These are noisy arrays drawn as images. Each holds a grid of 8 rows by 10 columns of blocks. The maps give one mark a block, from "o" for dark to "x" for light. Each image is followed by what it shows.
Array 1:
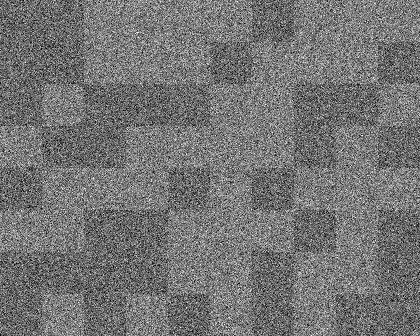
o o x x x x o x x x
o o x x x o x x x o
o x o o o x x o o x
x o o x x x x o x o
o x x x o x o x x x
x x o o x x x o x o
o o o o x x o x x o
o x o x o x o x o o
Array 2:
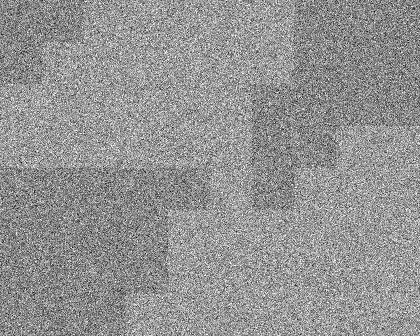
o o x x x x x o o o
o x x x x x x o o o
x x x x x x o o o o
x x x x x x o o x x
o o o o o x o x x x
o o o o x x x x x x
o o o o x x x x x x
o o o x x x x x x x
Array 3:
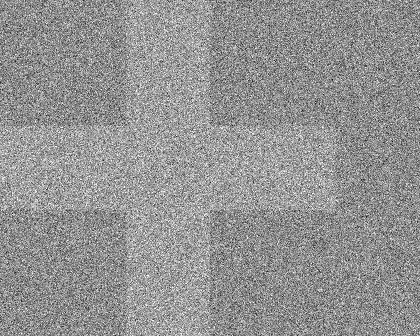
o o o x x o o o o o
o o o x x o o o o o
o o o x x o o o o o
x x x x x x x x o o
x x x x x x x x o o
o o o x x o o o o o
o o o x x o o o o o
o o o x x o o o o o
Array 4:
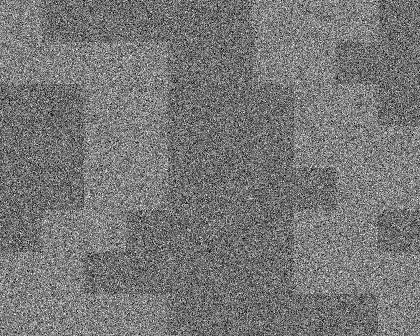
x o o o o o x x x o
x x x x o o x x o o
o o x x o o o x x o
o o x x o o o x x x
o o x x o o o o x x
o x x o o o o x x o
x x o o o o o x x x
x x x x o o o o o x
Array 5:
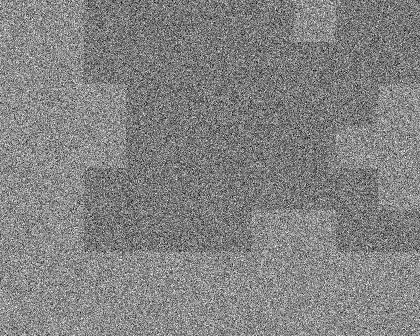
x x o o o o o x o o
x x o o o o o o o o
x x x o o o o o o x
x x x o o o o o x x
x x o o o o o o o x
x x o o o o x x o o
x x x x x x x x x x
x x x x x x x x x x
